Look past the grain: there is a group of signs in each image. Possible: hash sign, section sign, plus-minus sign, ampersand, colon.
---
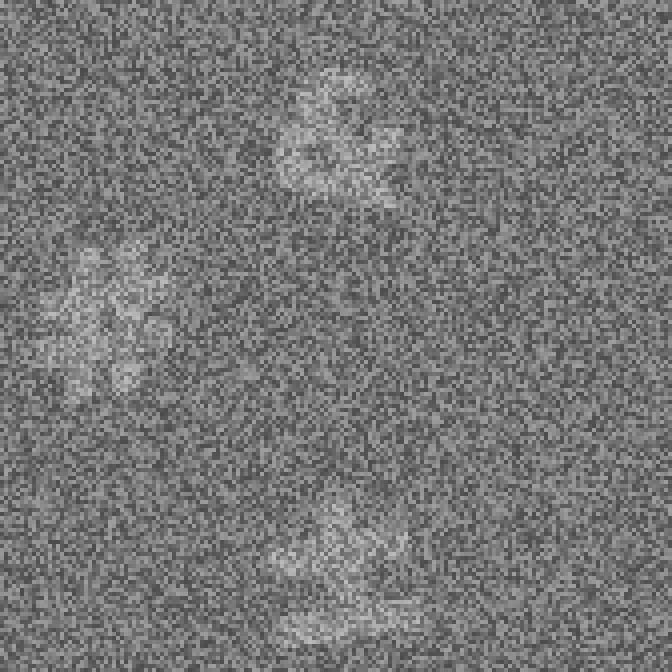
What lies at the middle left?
hash sign
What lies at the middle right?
nothing
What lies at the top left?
nothing
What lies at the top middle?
ampersand
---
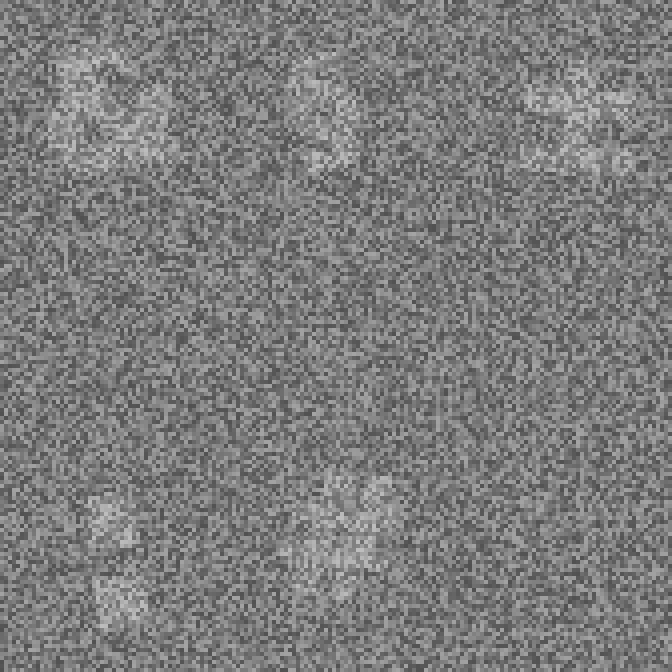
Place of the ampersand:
top left
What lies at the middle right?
nothing
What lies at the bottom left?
colon
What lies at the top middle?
section sign
